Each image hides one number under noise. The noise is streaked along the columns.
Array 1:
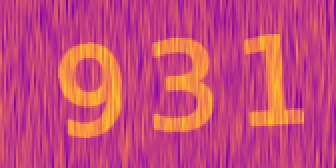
931
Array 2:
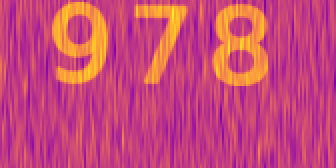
978
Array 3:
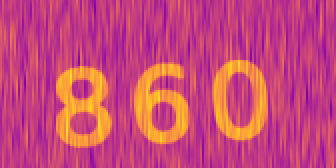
860
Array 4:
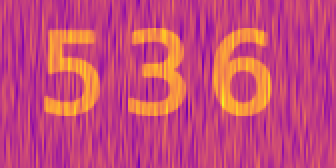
536
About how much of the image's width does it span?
two thirds
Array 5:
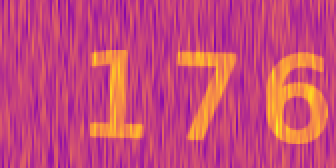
176
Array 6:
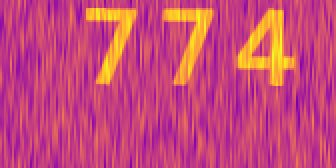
774
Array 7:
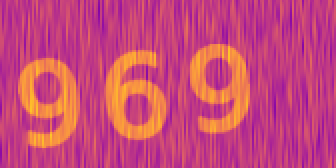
969
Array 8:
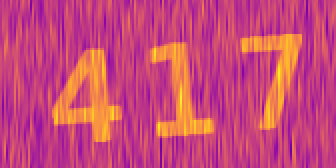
417
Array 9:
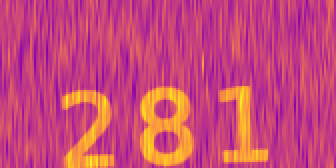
281
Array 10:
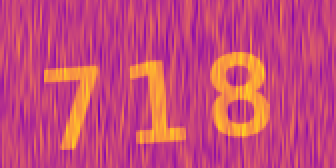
718
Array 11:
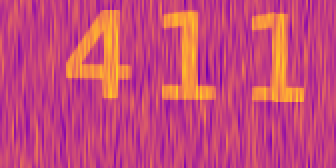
411
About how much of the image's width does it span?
two thirds
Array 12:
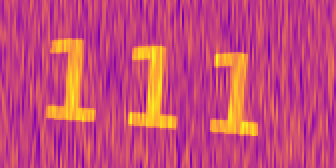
111
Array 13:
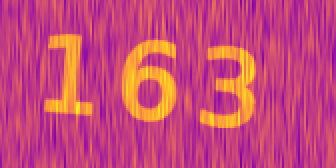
163
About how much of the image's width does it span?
two thirds
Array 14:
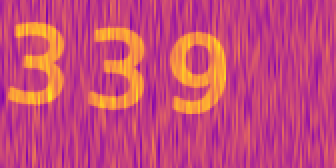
339
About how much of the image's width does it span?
two thirds
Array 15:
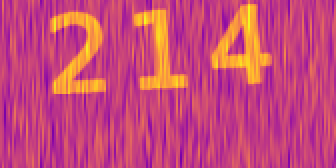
214
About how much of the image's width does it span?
two thirds
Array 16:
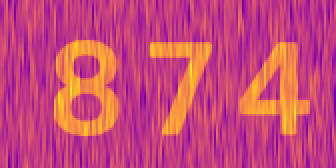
874
